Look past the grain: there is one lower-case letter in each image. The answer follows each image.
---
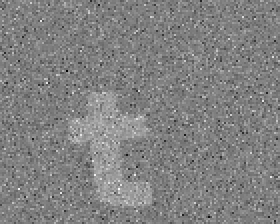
t
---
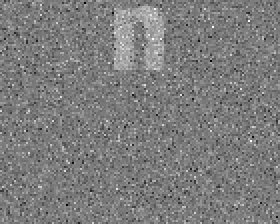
n
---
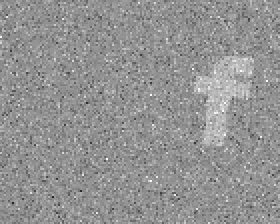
f
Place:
middle right
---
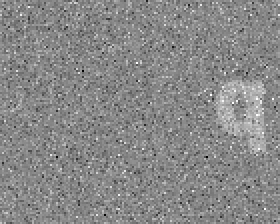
q
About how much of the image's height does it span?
a third
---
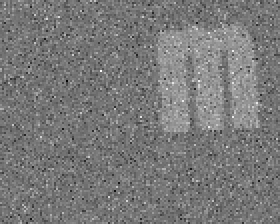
m
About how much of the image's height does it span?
half
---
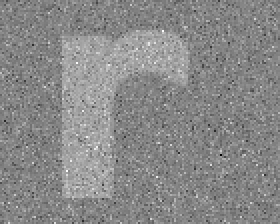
r
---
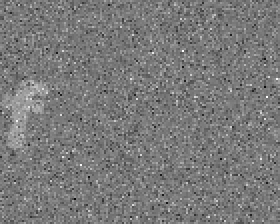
f
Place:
middle left
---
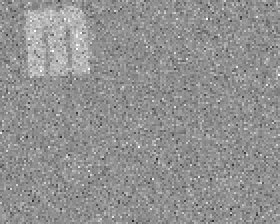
m
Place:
top left
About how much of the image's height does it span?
a third
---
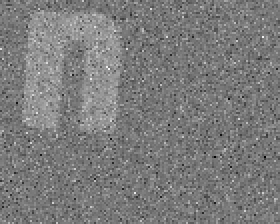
n
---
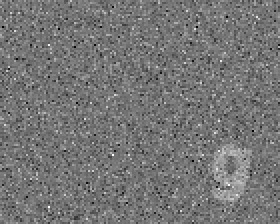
g
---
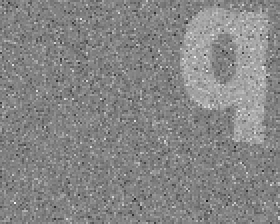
q
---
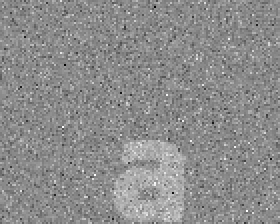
a
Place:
bottom middle
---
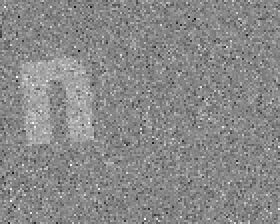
n
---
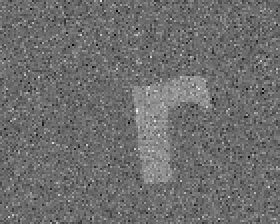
r
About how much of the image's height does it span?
half
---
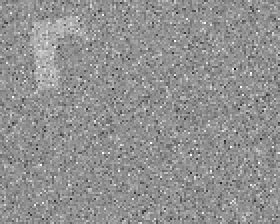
r
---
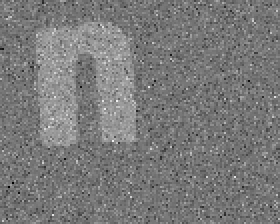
n
